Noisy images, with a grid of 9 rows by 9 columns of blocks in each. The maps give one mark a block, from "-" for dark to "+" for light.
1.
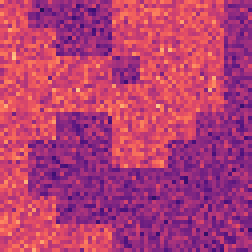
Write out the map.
+ - - - + + + + -
+ + - - + + + + -
+ + + + - + + + -
+ + + + + + + + -
+ + - - + + + - -
+ - - - + + - - -
+ - - - - - - - -
+ + - - - - - - -
+ + + + - - - - -
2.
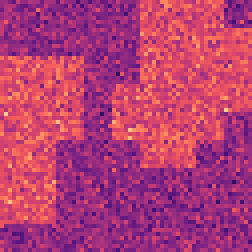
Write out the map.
- - - - - + + + -
- - - - - + + + +
+ + + - - + + + +
+ + + - + + + + +
+ + + - + + + + -
+ + - - - + + - -
+ + - - - - - - -
+ + - - - - - - -
- - - - - - - - -
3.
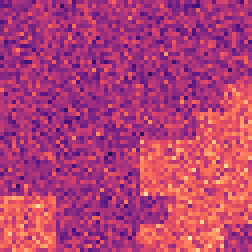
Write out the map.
- - - - - - - - -
- - - - - - - - -
- - - - - - - - -
- - - - - - - - +
- - - - - - - + +
- - - - - + + + +
- - - - - + + + +
+ + - - - - + + +
+ + - - - + + + -
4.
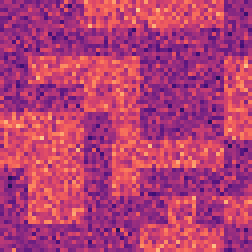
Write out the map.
- - - + + + + + -
- - - - - - - - -
- + + + + - - - +
- - - + + - - - +
+ + + - + - - - +
+ + + - + + + + -
- + + - + - - - -
- + + - - - + - +
- - - - - + + + -
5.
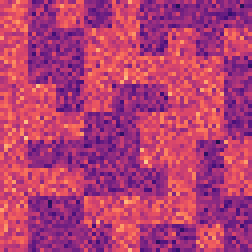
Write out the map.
+ - + - + - - - -
+ - - + + - + - +
+ - - + + + + + -
+ + - + - - + + -
+ + + - - + + + -
+ - - - - + + - +
+ + + - - - + - +
+ - - + + + + - -
+ - - - + - - + -
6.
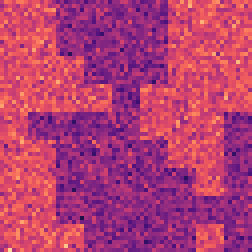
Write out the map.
+ + - - - - + + +
+ + - - - - + + +
+ + + - - - + + +
+ + + + - + + + +
+ - - - - + + + -
+ + - - - - + + -
+ + - - - - - + -
+ + - - - - - - -
+ + + - - - - + -
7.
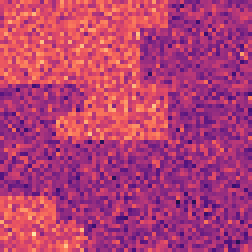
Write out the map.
+ + + + + + - - -
+ + + + + - - - -
+ + + + + - - - -
- - - + + + - - -
- - + + + + - - -
- - - - - - - - -
- - - - - - - - -
+ + - - - - - - -
+ + + - - - - - -
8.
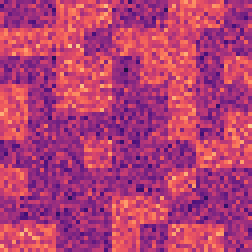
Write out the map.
- - + + - - + + -
+ + + - + + + - -
- - + + - + + - +
+ - + + - - + - -
+ - - - - - + - +
- - - + - - - + +
+ - - - - - + - -
- - - - + + - - -
+ + - - + - + + -
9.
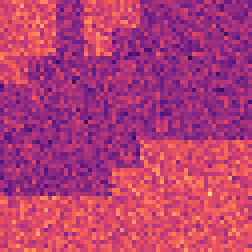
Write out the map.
+ + - + + - - - -
+ + - + - - - - -
+ - - - - - - - -
- - - - - - - - -
- - - - - - - - -
- - - - - + + + +
- - - - + + + + +
+ + + + + + + + +
+ + + + + + + + +
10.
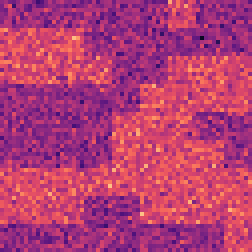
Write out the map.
- - - - - - + - -
+ + + - - - - - -
+ + + + - - + + +
- - - - - + + + +
- - - - + + + - -
- - - - + + + + -
+ + + + + + + + +
+ + + - - + + + +
- - - - - - - - +
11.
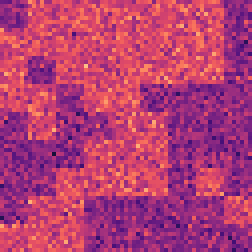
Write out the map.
- + + + + + + + -
+ + + + + + + + -
+ - + + + + + + -
+ + - + + - - - -
- + - - + + - - -
- - - + + + - - -
- - + + + + - + -
- + + - - - - - +
+ + + - - - - - -
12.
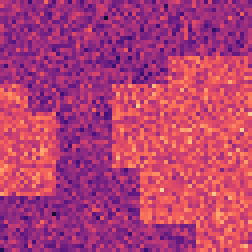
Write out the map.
- - - - - - - - -
- - - - - - - - -
- - - - - - + + +
+ - - - + + + + +
+ + - - + + + + +
+ + - - + + + + +
+ + - - - + + + +
- - - - - + + + +
- - - - - - - + +
